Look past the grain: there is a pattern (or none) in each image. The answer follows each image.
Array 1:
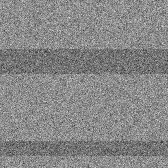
bands of rows
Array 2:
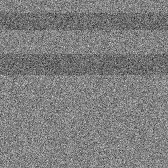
bands of rows
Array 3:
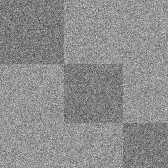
blocks along the diagonal
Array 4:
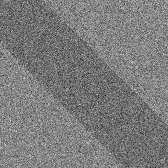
a diagonal band
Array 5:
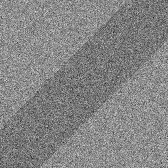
a diagonal band
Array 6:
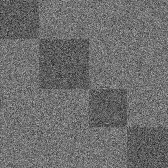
blocks along the diagonal
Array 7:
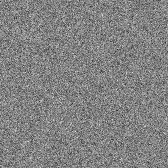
only noise
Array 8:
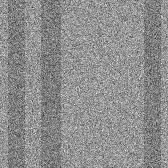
bands of columns
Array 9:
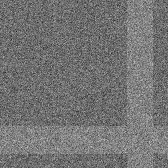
bands of rows crossing bands of columns
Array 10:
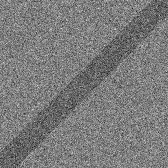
a diagonal band
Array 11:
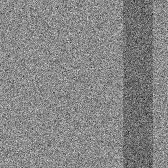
one band of columns
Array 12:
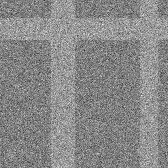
bands of rows crossing bands of columns
